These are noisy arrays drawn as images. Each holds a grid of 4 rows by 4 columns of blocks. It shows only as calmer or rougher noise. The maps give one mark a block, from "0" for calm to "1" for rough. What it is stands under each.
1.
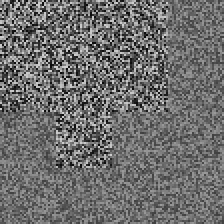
1 1 1 0
1 1 1 0
0 1 0 0
0 0 0 0
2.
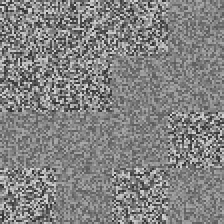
1 1 1 0
1 1 0 0
0 0 0 1
1 0 1 0
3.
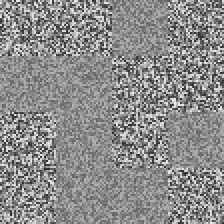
1 1 0 1
0 0 1 1
1 0 1 0
1 0 0 1
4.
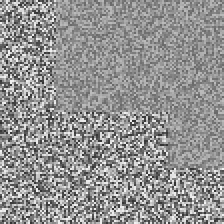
1 0 0 0
1 0 0 0
1 1 1 0
1 1 1 1
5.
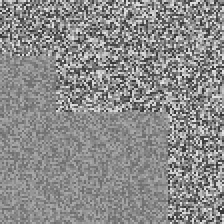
1 1 1 1
0 1 1 1
0 0 0 1
0 0 0 1
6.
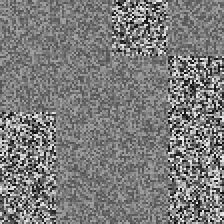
0 0 1 0
0 0 0 1
1 0 0 1
1 0 0 1
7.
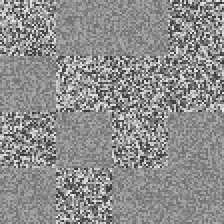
1 0 0 1
0 1 1 1
1 0 1 0
0 1 0 0
